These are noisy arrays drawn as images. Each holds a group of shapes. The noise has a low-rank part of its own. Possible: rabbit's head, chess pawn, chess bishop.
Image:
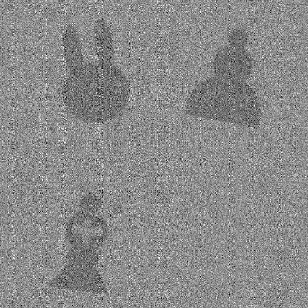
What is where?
top left: rabbit's head; top right: chess pawn; bottom left: chess bishop
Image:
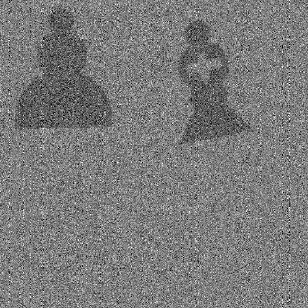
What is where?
top left: chess pawn; top right: chess bishop
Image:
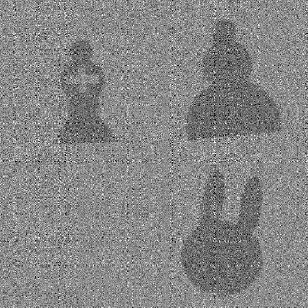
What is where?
top left: chess bishop; top right: chess pawn; bottom right: rabbit's head
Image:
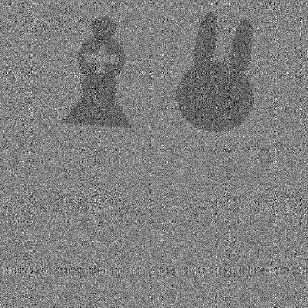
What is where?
top left: chess bishop; top right: rabbit's head
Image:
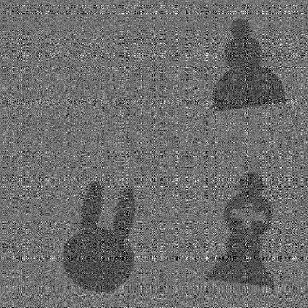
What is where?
top right: chess pawn; bottom left: rabbit's head; bottom right: chess bishop
